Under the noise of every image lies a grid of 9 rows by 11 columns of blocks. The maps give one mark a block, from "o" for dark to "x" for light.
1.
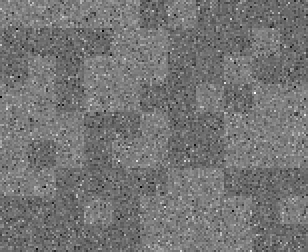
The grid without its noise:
x x x x x o x o o o o
o o o o x x o o o x o
o x o x x x o o x o o
x x o x x o o x o x x
x x x o o x o o x x x
x o x o x x o o x x x
x x o o o o x x o o o
o o o x o x x x x o x
o o o o o x x x x o o
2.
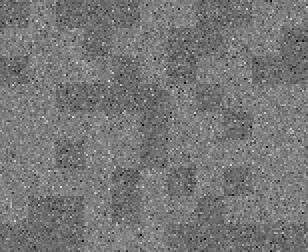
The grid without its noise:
o x o o o x x o o x x
x x x o x x o o x x o
o x x x o x o x x o o
x x o o o o x o x x x
x x x x x o x x o x x
x x o x x o x x x x x
x x x x o x o x o x x
x o o x o x x o x x x
o o o x x x o o o o o
